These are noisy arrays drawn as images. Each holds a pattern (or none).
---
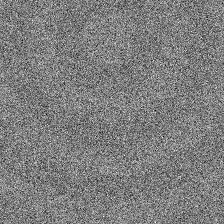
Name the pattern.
rings round one point
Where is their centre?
top middle
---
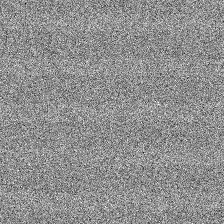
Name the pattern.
horizontal stripes
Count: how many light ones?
5
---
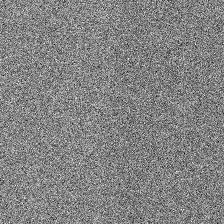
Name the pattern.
a sharp edge
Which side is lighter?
left
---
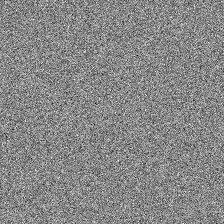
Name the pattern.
only noise
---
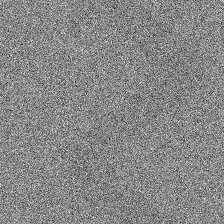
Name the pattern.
a wavy band
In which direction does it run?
top to bottom
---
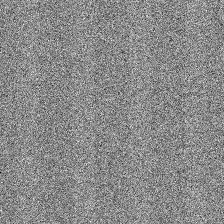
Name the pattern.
vertical stripes
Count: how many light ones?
4
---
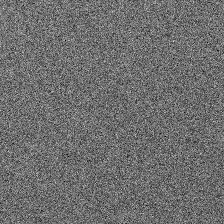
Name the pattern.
a smooth slope
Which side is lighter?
top left
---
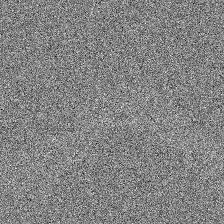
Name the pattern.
a wavy band
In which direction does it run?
left to right
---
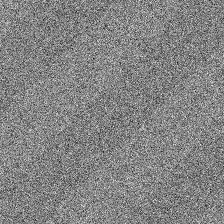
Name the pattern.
diagonal stripes
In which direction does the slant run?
bottom left to top right
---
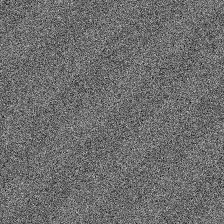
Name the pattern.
diagonal stripes
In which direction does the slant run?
bottom left to top right
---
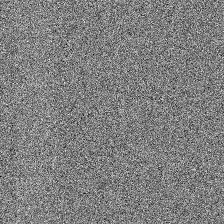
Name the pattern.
one vertical stripe
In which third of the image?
left
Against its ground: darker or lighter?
lighter
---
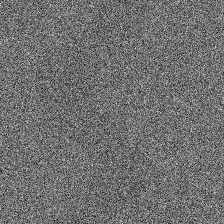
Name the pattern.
a wavy band
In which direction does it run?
top to bottom
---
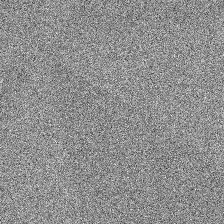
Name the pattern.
spokes from one point
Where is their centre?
top left
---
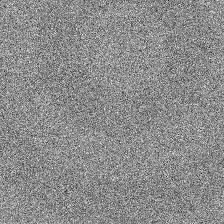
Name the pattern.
rings round one point
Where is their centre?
top middle
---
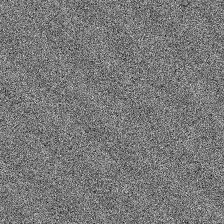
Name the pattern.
diagonal stripes
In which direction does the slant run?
top left to bottom right
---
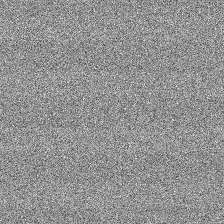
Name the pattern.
horizontal stripes
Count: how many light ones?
4
